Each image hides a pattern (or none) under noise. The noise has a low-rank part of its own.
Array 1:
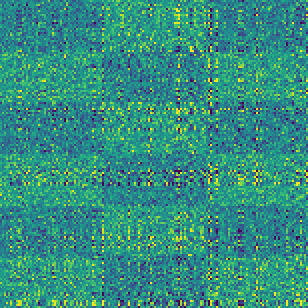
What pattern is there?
a checkerboard
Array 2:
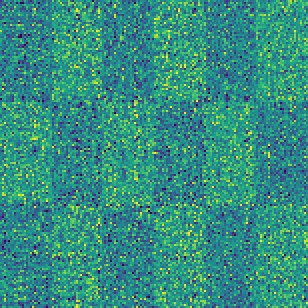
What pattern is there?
a checkerboard
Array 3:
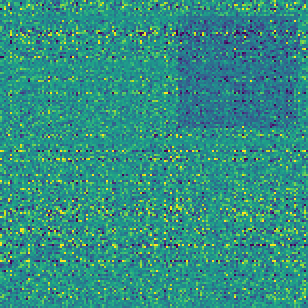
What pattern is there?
one block
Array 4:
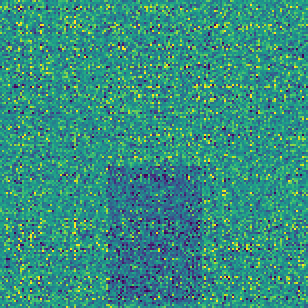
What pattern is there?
one block
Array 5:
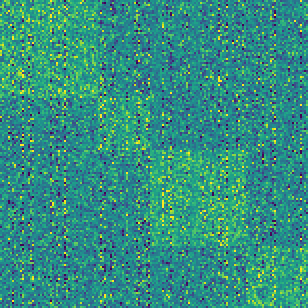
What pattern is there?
blocks along the diagonal
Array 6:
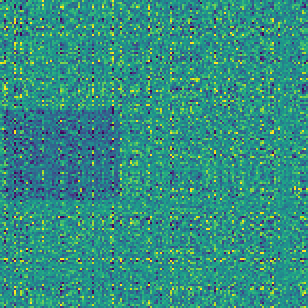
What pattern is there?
one block
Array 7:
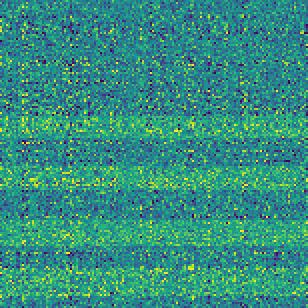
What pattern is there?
bands of rows
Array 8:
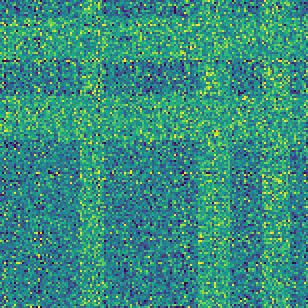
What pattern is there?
bands of rows crossing bands of columns
